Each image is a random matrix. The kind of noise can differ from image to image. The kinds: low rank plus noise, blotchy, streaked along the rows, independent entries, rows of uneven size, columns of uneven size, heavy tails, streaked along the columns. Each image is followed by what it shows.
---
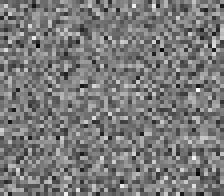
low rank plus noise
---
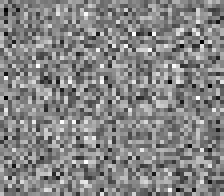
low rank plus noise
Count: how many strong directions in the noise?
three or four
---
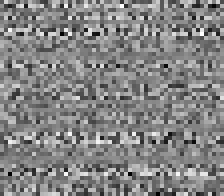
rows of uneven size
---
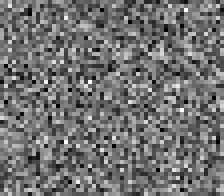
independent entries
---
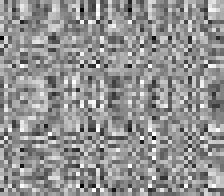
low rank plus noise
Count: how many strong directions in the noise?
two
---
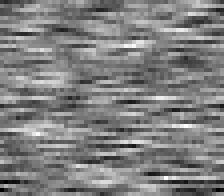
streaked along the rows
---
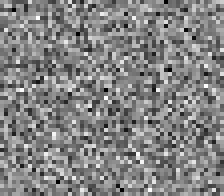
independent entries
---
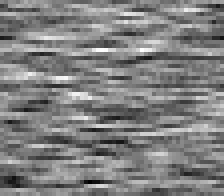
streaked along the rows
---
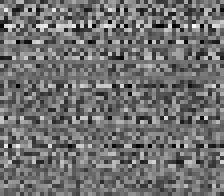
rows of uneven size
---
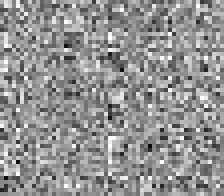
low rank plus noise
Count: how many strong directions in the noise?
five to eight
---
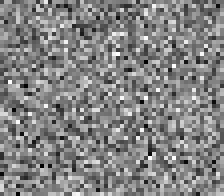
independent entries
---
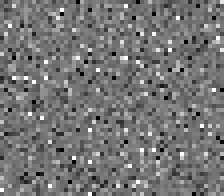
heavy tails
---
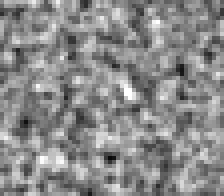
blotchy
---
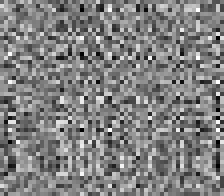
low rank plus noise
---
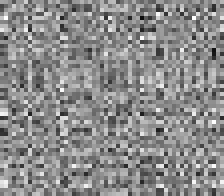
low rank plus noise
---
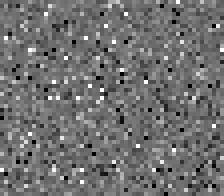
heavy tails
